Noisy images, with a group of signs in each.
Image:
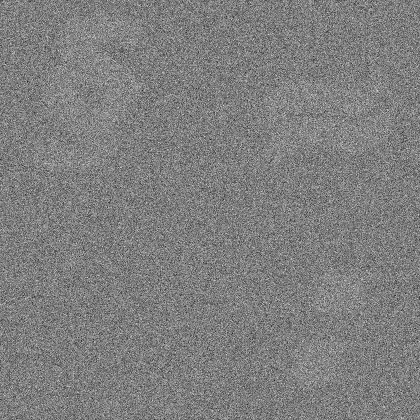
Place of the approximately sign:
top right
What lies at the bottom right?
colon
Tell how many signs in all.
3
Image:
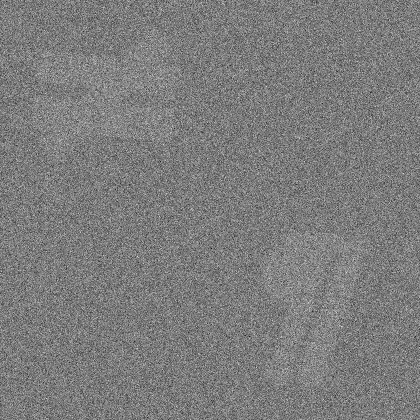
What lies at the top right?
nothing
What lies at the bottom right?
pilcrow
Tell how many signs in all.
2
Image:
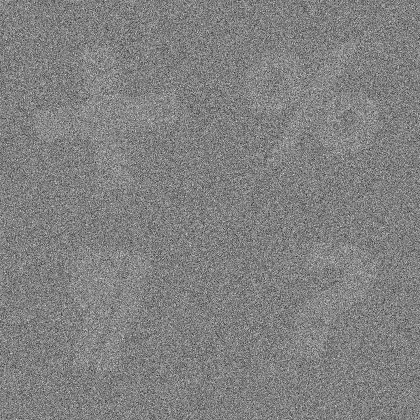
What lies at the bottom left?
pilcrow
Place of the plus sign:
top left
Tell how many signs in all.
4
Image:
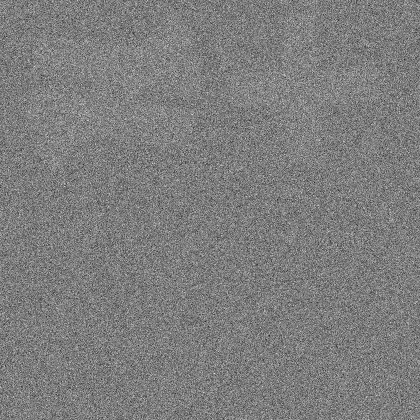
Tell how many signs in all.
2
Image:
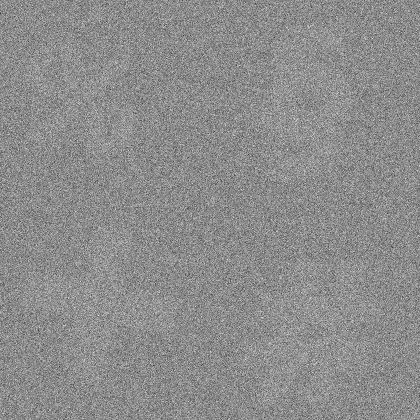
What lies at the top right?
section sign
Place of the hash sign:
bottom right
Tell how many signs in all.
4
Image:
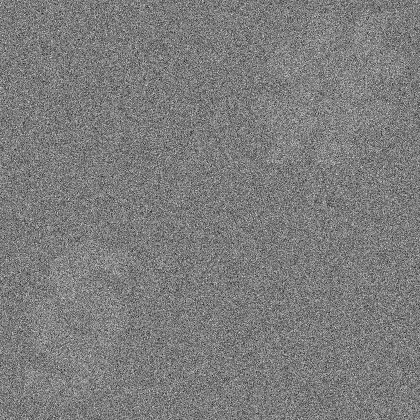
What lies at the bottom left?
section sign
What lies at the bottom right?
nothing
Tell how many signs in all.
2
